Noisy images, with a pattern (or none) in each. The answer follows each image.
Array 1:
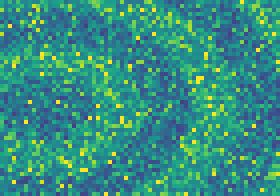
rings round one point
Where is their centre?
middle left
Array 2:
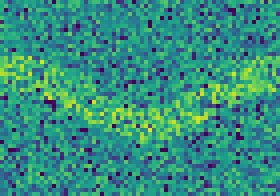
a wavy band
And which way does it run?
left to right
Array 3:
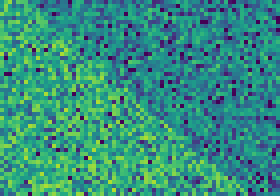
a sharp edge
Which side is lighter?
bottom left
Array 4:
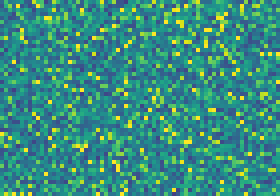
only noise
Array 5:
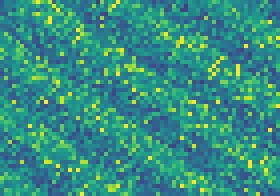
diagonal stripes
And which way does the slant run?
top left to bottom right
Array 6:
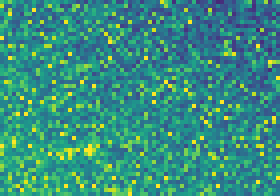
a smooth slope
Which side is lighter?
bottom left
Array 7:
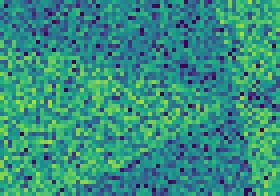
spokes from one point
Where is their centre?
middle right
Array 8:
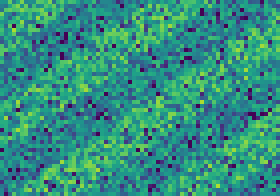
diagonal stripes
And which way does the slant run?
bottom left to top right
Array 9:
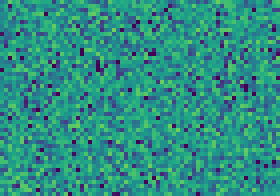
only noise
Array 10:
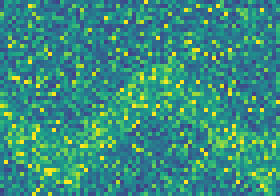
a wavy band
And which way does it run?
left to right
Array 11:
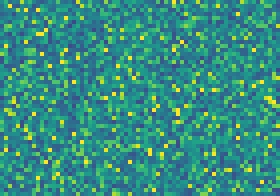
only noise
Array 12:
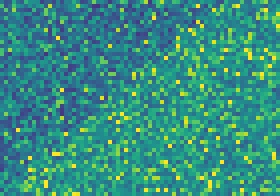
a sharp edge
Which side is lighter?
bottom right
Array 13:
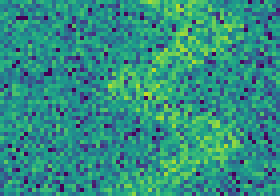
a wavy band
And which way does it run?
top to bottom
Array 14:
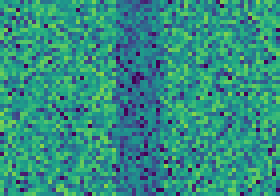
one vertical stripe
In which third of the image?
middle
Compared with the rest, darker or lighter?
darker
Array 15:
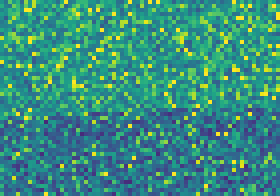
a sharp edge
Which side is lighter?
top
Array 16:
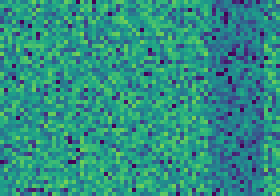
one vertical stripe
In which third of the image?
right
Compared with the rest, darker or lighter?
darker
